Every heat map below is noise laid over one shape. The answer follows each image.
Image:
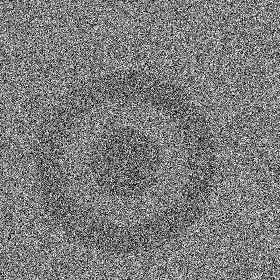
bullseye
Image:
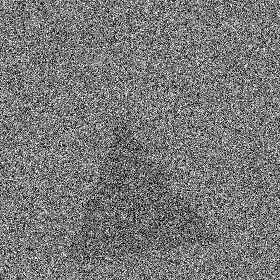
triangle
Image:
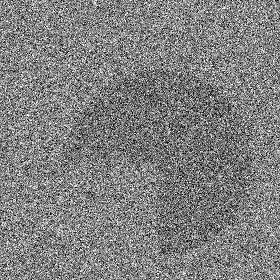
disc with a wedge cut out
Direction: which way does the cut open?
down and left
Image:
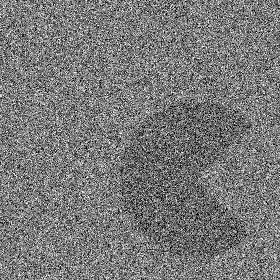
disc with a wedge cut out
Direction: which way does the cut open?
right
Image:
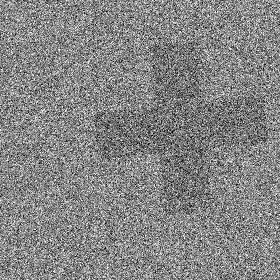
cross
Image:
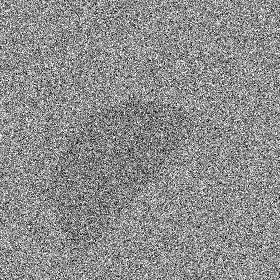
half disc
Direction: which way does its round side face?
up and left
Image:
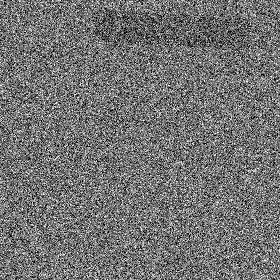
bar
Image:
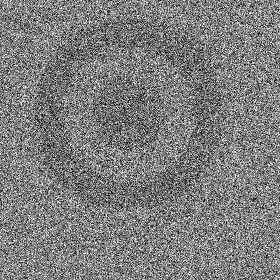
bullseye
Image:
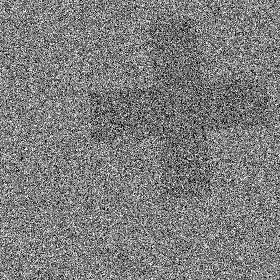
cross
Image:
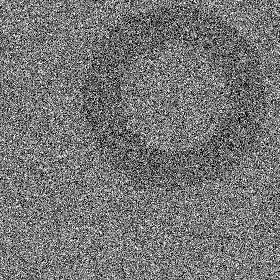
ring
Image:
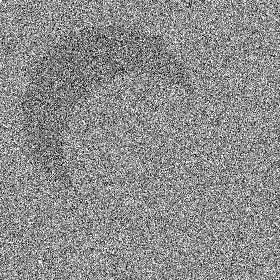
crescent
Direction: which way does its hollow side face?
down and right
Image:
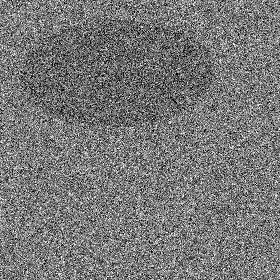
ellipse
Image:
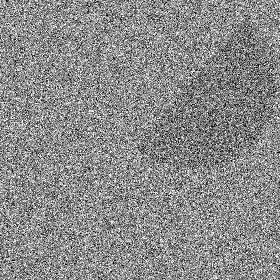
half disc
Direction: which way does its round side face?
down and right
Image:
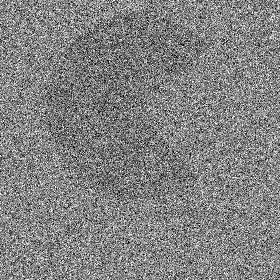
disc with a wedge cut out
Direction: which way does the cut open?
right
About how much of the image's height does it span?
two thirds
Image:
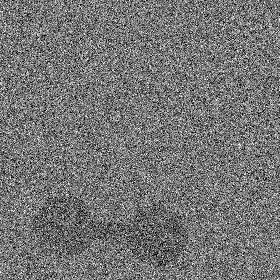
dumbbell
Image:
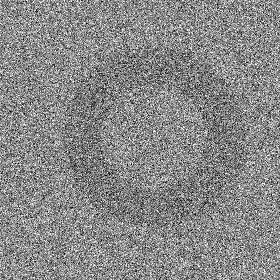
ring
